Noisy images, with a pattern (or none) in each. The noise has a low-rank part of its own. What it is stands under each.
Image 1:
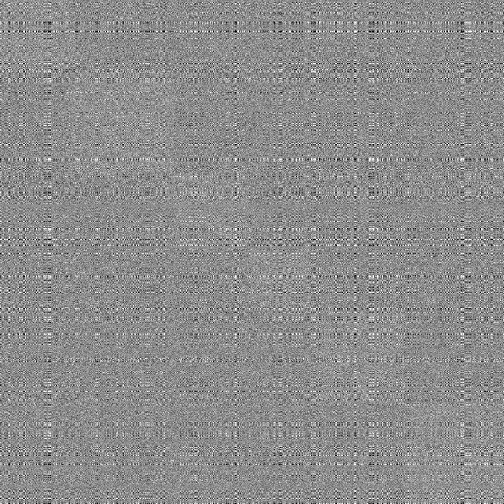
blocks along the diagonal
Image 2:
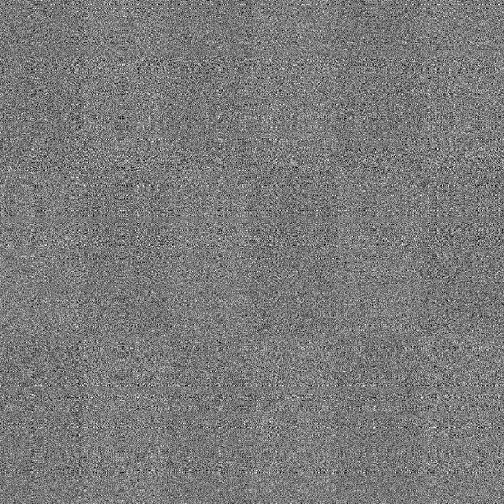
a checkerboard
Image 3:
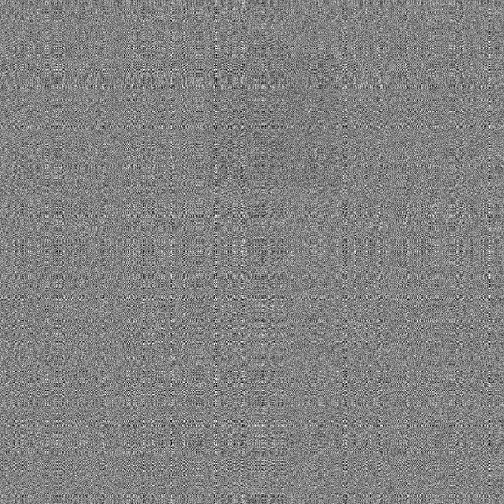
one block
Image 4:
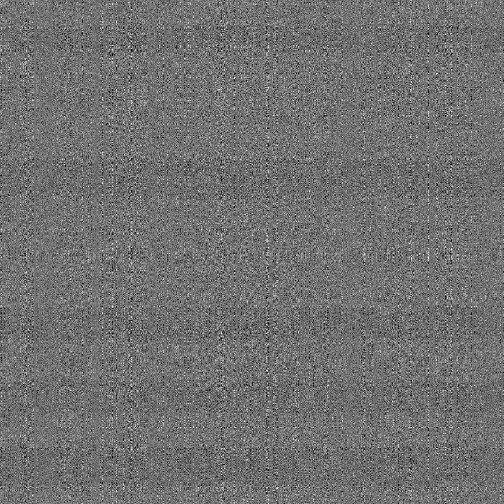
bands of rows
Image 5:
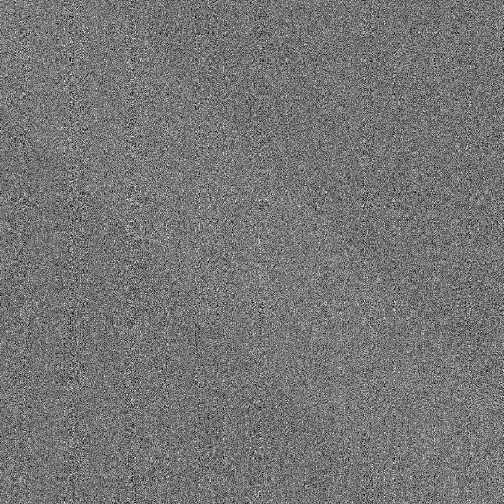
a diagonal band
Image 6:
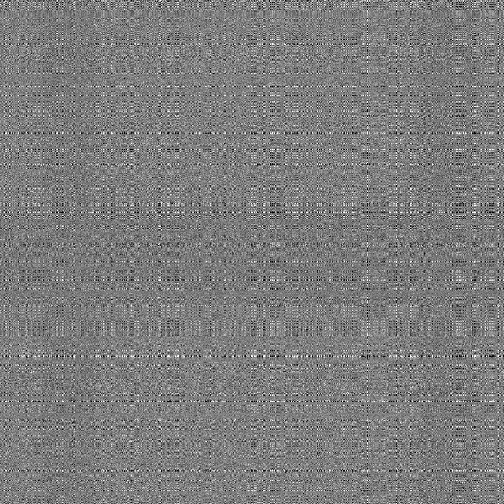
bands of rows crossing bands of columns
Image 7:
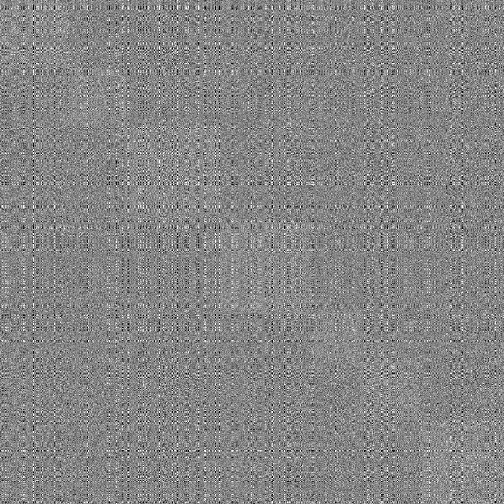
blocks along the diagonal
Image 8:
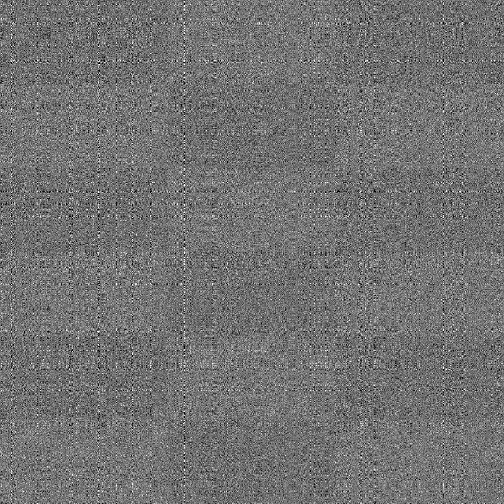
a checkerboard
